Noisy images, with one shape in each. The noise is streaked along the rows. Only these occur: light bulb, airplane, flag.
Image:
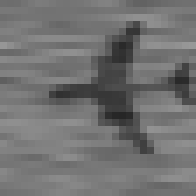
airplane
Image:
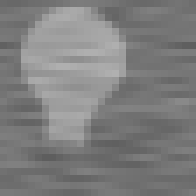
light bulb
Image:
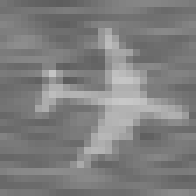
airplane
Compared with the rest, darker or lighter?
lighter
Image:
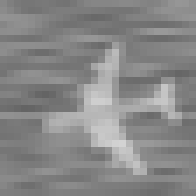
airplane
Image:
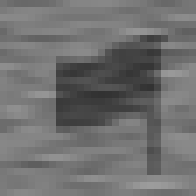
flag
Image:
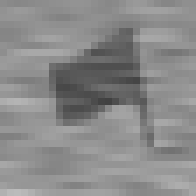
flag
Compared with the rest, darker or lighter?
darker
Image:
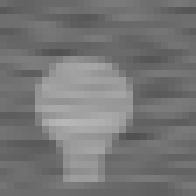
light bulb
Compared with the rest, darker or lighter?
lighter
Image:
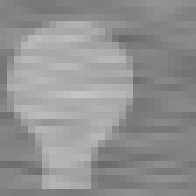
light bulb
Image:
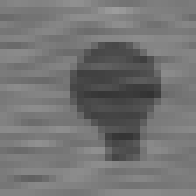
light bulb
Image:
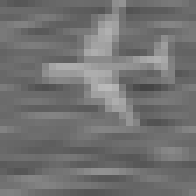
airplane
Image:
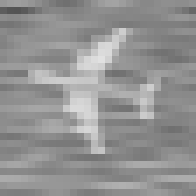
airplane
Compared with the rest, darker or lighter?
lighter
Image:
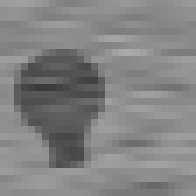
light bulb
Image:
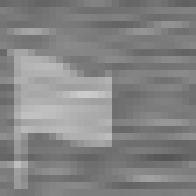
flag
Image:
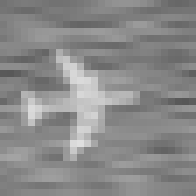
airplane
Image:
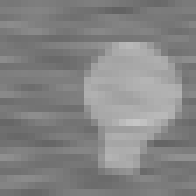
light bulb
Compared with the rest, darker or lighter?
lighter
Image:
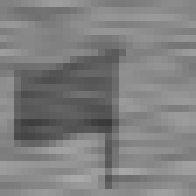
flag
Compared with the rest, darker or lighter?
darker
